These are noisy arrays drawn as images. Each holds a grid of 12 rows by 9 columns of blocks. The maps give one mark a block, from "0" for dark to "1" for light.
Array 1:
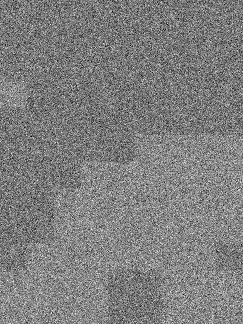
0 0 0 0 0 0 0 0 0
0 0 0 0 0 0 0 0 0
0 0 0 0 0 0 0 0 0
1 0 0 0 0 0 0 0 0
0 0 0 0 0 0 0 0 0
0 0 0 0 0 1 1 1 1
0 0 0 1 1 1 1 1 1
0 0 1 1 1 1 1 1 1
0 0 1 1 1 1 1 1 1
0 1 1 1 1 1 1 1 0
1 1 1 1 0 0 1 1 1
1 1 1 1 0 0 1 1 1
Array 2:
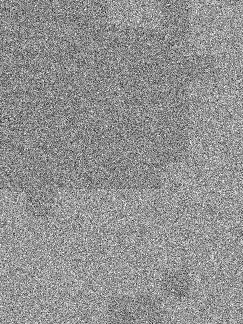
0 0 0 0 1 1 0 1 1
0 0 0 0 0 0 0 1 1
0 0 0 0 0 0 0 0 1
0 0 0 0 0 0 0 1 1
0 0 0 0 0 0 0 1 1
0 0 0 0 0 0 0 1 1
0 0 0 0 0 0 1 1 1
1 0 1 1 1 1 1 1 1
1 1 1 1 1 1 1 1 1
1 1 1 1 1 1 1 1 1
1 1 1 1 1 1 0 1 1
1 1 1 1 0 0 1 1 1
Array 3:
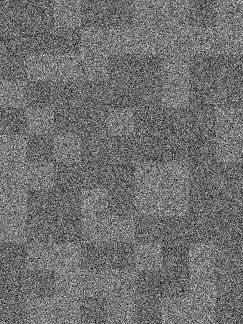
0 0 1 0 0 1 1 0 1
0 0 0 1 1 1 1 1 1
0 1 1 1 0 0 1 0 0
1 0 0 0 0 0 1 0 0
0 1 0 0 1 0 0 0 1
1 0 1 0 0 0 0 0 1
1 1 0 0 0 1 1 0 0
1 0 0 1 0 1 1 0 0
1 0 0 1 1 0 0 0 0
0 1 1 0 0 1 0 1 0
0 0 1 1 1 0 0 1 0
0 1 1 0 1 0 1 1 0
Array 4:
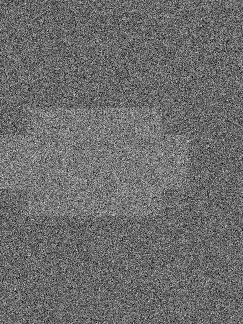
0 0 0 0 0 0 0 0 0
0 0 0 0 0 0 0 0 0
0 0 0 0 0 0 0 0 0
0 0 0 0 0 0 0 0 0
0 1 1 1 1 1 0 0 0
1 1 1 1 1 1 1 0 0
1 1 1 1 1 1 1 0 0
0 1 1 1 1 1 0 0 0
0 0 0 0 0 0 0 0 0
0 0 0 0 0 0 0 0 0
0 0 0 0 0 0 0 0 0
0 0 0 0 0 0 0 0 0
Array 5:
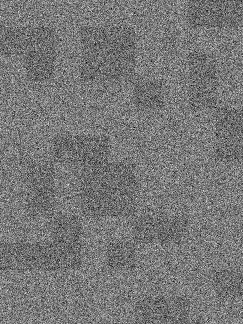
1 1 1 1 1 1 1 0 0
0 0 1 0 0 1 1 1 1
1 0 1 0 0 1 1 0 1
1 1 1 1 1 0 1 0 1
1 1 1 1 1 1 1 1 0
1 1 0 0 1 1 1 1 0
1 0 1 0 0 1 1 1 1
1 0 1 0 0 1 1 1 1
1 1 0 1 1 0 0 1 1
0 0 0 1 0 1 1 1 1
1 1 1 1 1 1 1 1 0
1 1 1 1 1 0 0 1 1
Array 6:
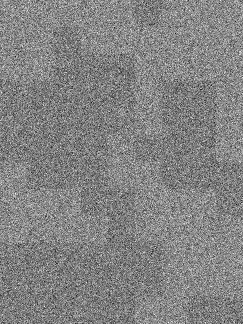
1 1 1 1 1 0 1 1 1
1 1 0 1 1 1 1 1 1
1 1 0 0 0 1 1 1 1
0 0 0 0 0 1 0 0 1
0 0 0 0 0 1 0 0 1
0 0 0 0 1 0 0 0 1
1 0 0 0 1 1 0 0 0
1 1 1 0 0 1 1 1 0
1 1 1 1 0 1 1 1 1
0 0 0 0 0 0 1 1 1
0 0 0 0 0 0 1 1 1
0 0 0 0 0 1 1 0 0
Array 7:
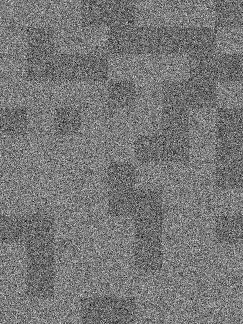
1 1 1 0 0 1 1 1 0
1 0 1 1 0 0 0 0 1
1 0 0 0 1 1 1 0 0
1 1 1 1 0 1 0 0 1
0 1 0 1 1 1 0 1 0
1 1 1 1 1 0 0 1 0
1 1 1 1 0 1 1 1 0
1 1 1 1 0 0 1 1 1
0 0 1 1 1 0 1 1 0
1 0 1 1 1 0 1 1 1
1 0 1 1 1 1 1 1 1
1 1 1 0 0 1 1 1 1
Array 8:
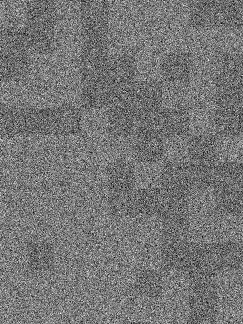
1 0 1 0 1 1 1 0 0
0 0 1 0 1 1 1 1 1
0 1 1 0 0 1 0 1 0
1 1 1 0 0 0 1 1 0
0 0 0 1 0 0 0 1 0
1 1 1 1 1 0 1 0 1
1 1 1 1 0 1 0 0 0
1 1 1 1 0 0 0 1 0
1 1 1 1 1 1 0 1 1
1 0 1 1 1 1 0 0 0
1 1 1 1 1 0 1 0 1
1 1 1 1 1 1 1 0 1
